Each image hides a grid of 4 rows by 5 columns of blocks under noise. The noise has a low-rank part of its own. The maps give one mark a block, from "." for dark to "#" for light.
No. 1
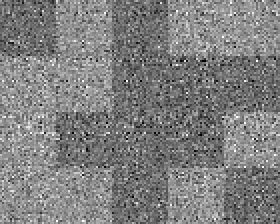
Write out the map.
. # . # #
# # . . .
# . . . #
# # . # .
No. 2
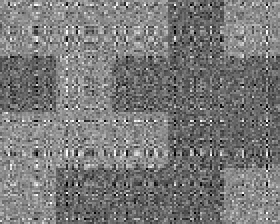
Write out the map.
# # # . #
. # . . .
# # # . .
# . . . #
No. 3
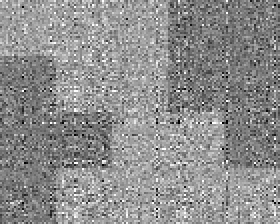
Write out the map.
# # # . .
. # # . .
. . # # .
. # # # #
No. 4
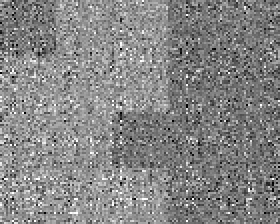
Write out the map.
. # # . .
# # # . .
# # . . .
# # # . .
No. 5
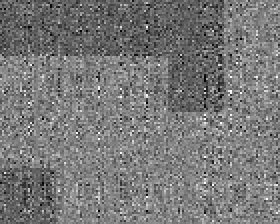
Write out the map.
. . . . #
# # # . #
# # # # #
. # # # #
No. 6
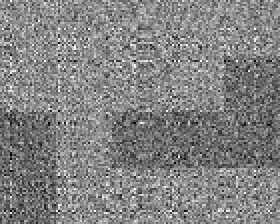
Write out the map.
# # # # #
# # # # .
. # . . .
. # # # #
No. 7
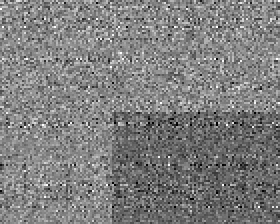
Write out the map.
# # # # #
# # # # #
# # . . .
# # . . .
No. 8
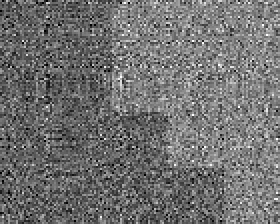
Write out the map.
. . # # #
. . # # #
. . . # #
. . . . #
